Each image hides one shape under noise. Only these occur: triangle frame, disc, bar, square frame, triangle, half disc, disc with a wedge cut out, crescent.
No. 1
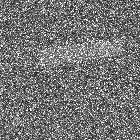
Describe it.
light bar
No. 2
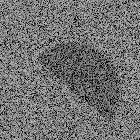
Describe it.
dark half disc
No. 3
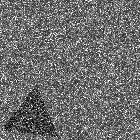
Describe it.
dark triangle, bottom left
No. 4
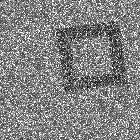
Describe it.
dark square frame
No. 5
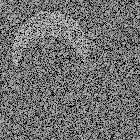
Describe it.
light crescent
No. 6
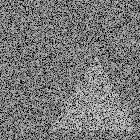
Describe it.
light triangle
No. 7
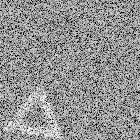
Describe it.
light triangle frame, bottom left
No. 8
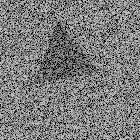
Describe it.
dark triangle
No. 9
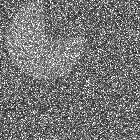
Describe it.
light disc with a wedge cut out
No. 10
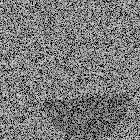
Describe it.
dark half disc
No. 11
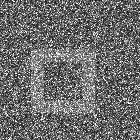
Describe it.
light square frame
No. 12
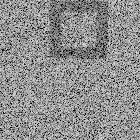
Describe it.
dark square frame, top middle
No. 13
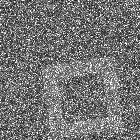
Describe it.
light square frame
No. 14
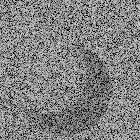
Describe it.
dark crescent
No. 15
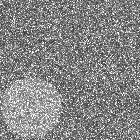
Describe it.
light disc, bottom left
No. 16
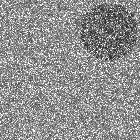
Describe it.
dark disc, top right
